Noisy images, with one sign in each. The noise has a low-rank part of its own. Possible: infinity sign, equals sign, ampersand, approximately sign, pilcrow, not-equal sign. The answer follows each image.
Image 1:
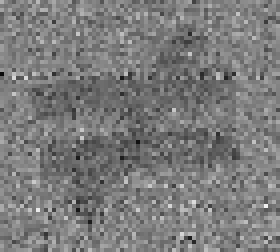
not-equal sign
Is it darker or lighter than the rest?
darker
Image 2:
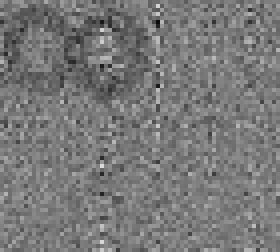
infinity sign
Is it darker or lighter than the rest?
darker
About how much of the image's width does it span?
half
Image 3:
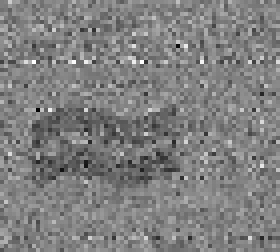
approximately sign
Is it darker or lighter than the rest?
darker
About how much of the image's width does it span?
half
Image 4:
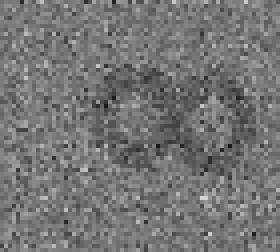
infinity sign
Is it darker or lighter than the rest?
darker
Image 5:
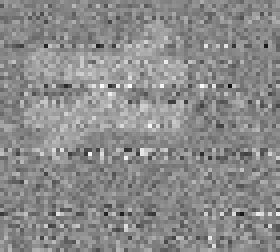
not-equal sign
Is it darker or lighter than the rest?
lighter
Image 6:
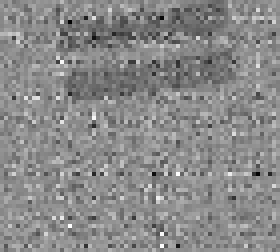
equals sign
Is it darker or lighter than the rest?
darker
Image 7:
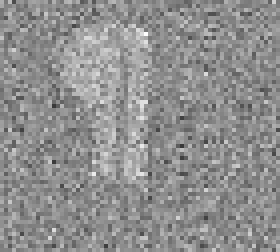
pilcrow
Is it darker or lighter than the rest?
lighter
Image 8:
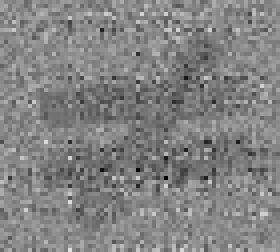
not-equal sign
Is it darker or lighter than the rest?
darker
